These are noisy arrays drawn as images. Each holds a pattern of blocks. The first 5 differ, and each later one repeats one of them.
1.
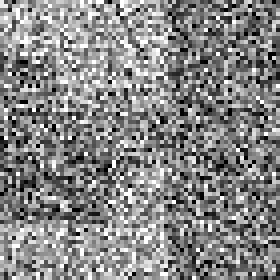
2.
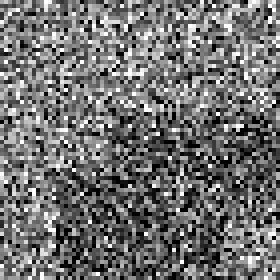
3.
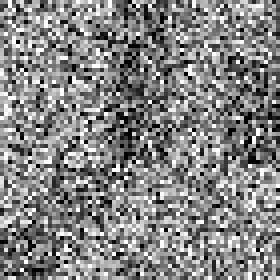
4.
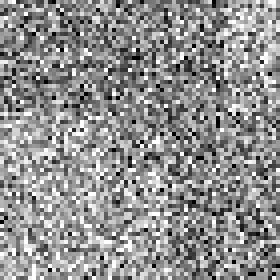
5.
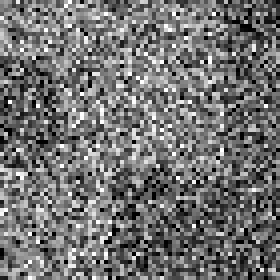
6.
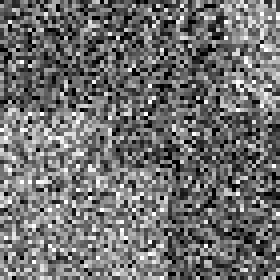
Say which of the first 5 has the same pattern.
4
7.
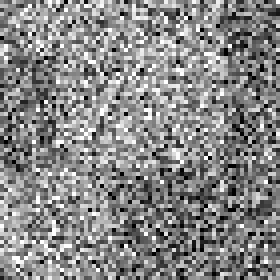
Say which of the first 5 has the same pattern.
5
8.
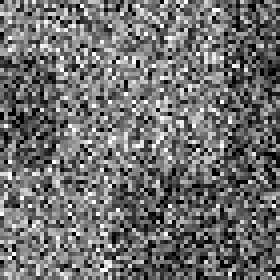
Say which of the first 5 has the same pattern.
5
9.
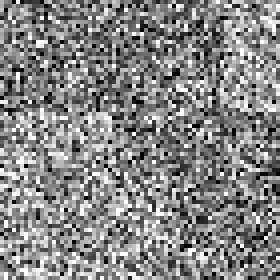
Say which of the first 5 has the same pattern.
4
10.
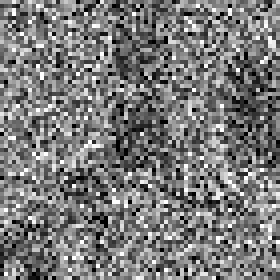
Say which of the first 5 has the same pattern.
3
